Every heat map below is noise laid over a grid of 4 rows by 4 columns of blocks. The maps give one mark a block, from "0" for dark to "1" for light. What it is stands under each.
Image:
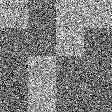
1011
0010
0100
0100
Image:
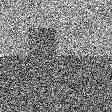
1111
1011
0000
0000
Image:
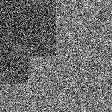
0011
0011
0111
1111
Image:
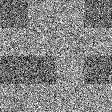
0110
1111
0010
1111
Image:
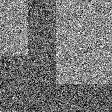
1011
1011
0011
0000
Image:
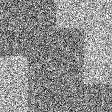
0011
0001
1001
1000
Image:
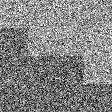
1111
0111
0001
0000
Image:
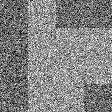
0100
0111
0111
0110
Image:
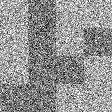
1011
1010
1001
0011
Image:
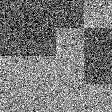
0001
0010
1110
1111
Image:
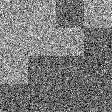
1101
1110
1000
0000
